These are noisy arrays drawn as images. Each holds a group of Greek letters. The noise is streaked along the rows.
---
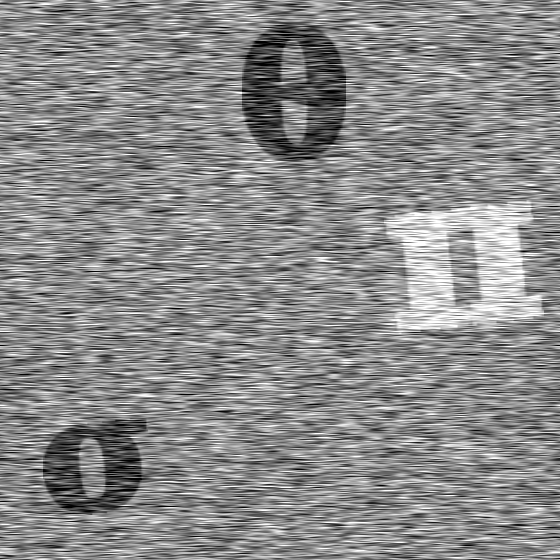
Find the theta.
top middle
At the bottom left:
sigma
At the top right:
nothing
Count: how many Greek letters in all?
3
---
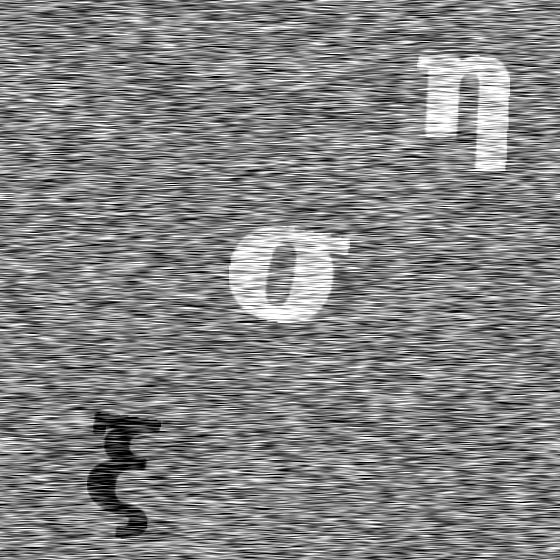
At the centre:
sigma
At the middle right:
nothing
